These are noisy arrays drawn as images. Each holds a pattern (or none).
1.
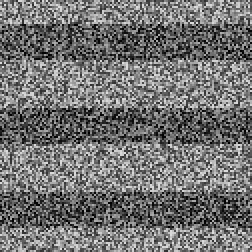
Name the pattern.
horizontal stripes
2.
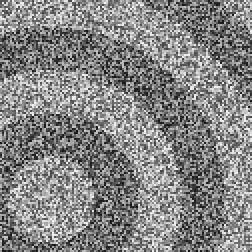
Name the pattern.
rings round one point
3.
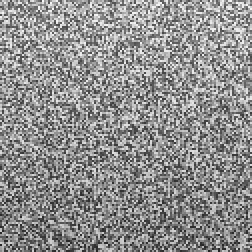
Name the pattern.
a smooth slope
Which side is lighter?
top
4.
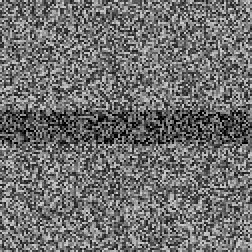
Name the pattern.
one horizontal stripe
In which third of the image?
middle
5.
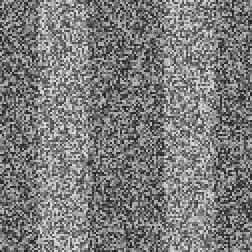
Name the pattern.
vertical stripes
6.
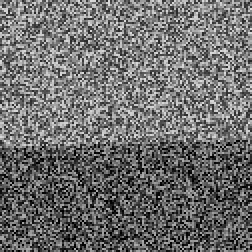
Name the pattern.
a sharp edge
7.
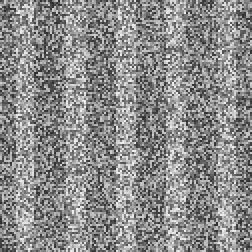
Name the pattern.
vertical stripes
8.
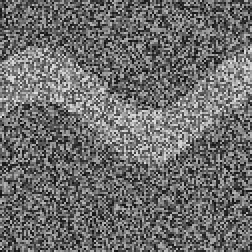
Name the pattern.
a wavy band
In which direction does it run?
left to right
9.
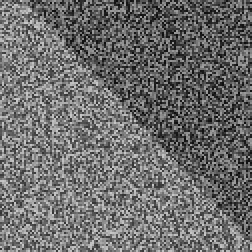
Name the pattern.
a sharp edge
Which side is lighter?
bottom left
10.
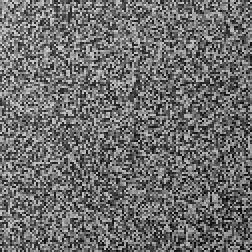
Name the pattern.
a smooth slope
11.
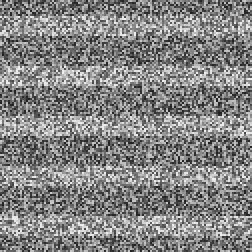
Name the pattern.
horizontal stripes
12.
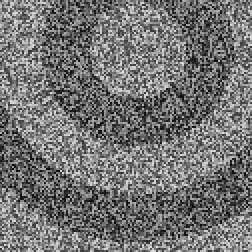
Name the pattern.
rings round one point
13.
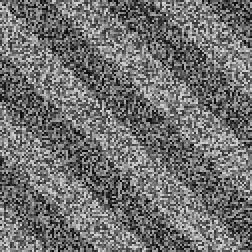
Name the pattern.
diagonal stripes
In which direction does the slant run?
top left to bottom right
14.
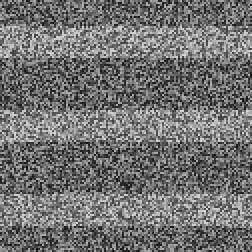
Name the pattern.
horizontal stripes
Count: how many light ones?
3
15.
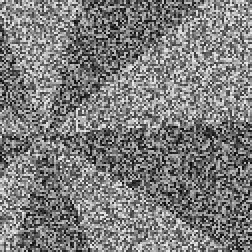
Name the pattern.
spokes from one point
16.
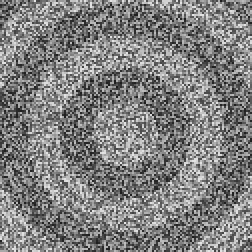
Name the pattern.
rings round one point
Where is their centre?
centre
